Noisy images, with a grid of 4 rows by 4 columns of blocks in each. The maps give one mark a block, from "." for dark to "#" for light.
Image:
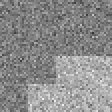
. . . .
. . . .
. . # #
. # # #
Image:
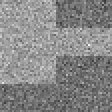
# # . .
# # # #
# # . .
. . . .
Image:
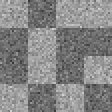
# . # #
. # . .
. # . #
# . # .
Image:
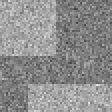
# # . .
# # . .
. . . .
. # # #
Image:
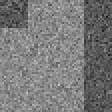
. # # .
# # # .
# # # .
# # # .
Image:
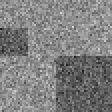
# # # #
. # # #
# # . .
# # . .
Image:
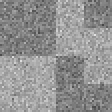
. . # .
. . # #
# # . #
# # . .
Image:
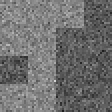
# # # .
# # . .
. # . .
# # . .
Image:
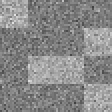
# . . .
. . . #
. # # .
. . . #
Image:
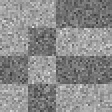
# # . .
# . # #
. # . .
# . # #
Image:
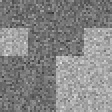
. . . .
# . . #
. . # #
. . # #
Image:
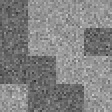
. # # #
. # # .
. . # #
# . . #
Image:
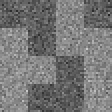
. . # .
# . # #
# # . #
# . . #
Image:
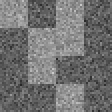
# . # .
. # # .
. # . .
. . # .
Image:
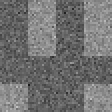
. # . #
. # . #
. . . .
# . . #
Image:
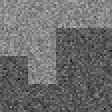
# # # #
# # . .
. # . .
. . . .
